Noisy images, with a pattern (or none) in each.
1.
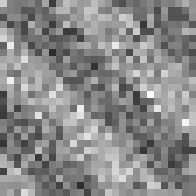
diagonal stripes
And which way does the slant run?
top left to bottom right
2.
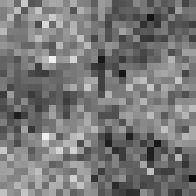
spokes from one point
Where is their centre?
centre
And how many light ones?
3
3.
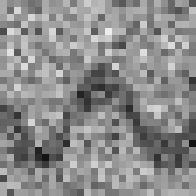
a wavy band
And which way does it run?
left to right
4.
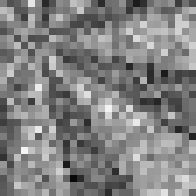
spokes from one point
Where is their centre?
top left
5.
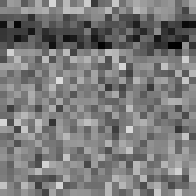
one horizontal stripe
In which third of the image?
top
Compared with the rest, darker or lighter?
darker
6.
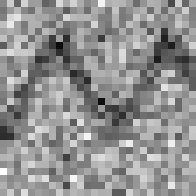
a wavy band
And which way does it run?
left to right
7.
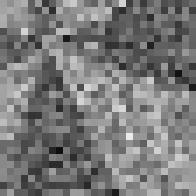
spokes from one point
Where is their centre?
top left
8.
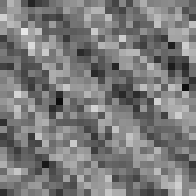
diagonal stripes
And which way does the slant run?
top left to bottom right
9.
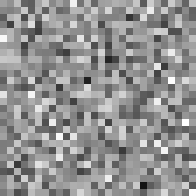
only noise
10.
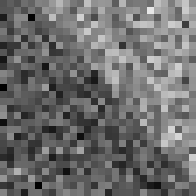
a sharp edge
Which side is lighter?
top right
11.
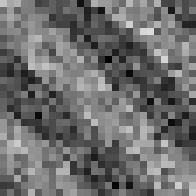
diagonal stripes
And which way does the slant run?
top left to bottom right
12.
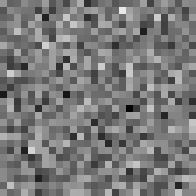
only noise
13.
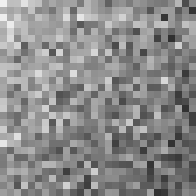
a smooth slope
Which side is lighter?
top left
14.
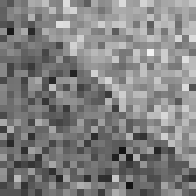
a sharp edge
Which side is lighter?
top right
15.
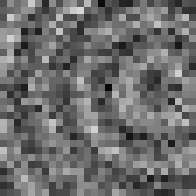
rings round one point
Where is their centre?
middle right
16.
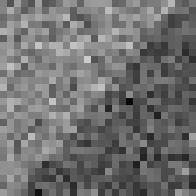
a sharp edge
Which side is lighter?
top left
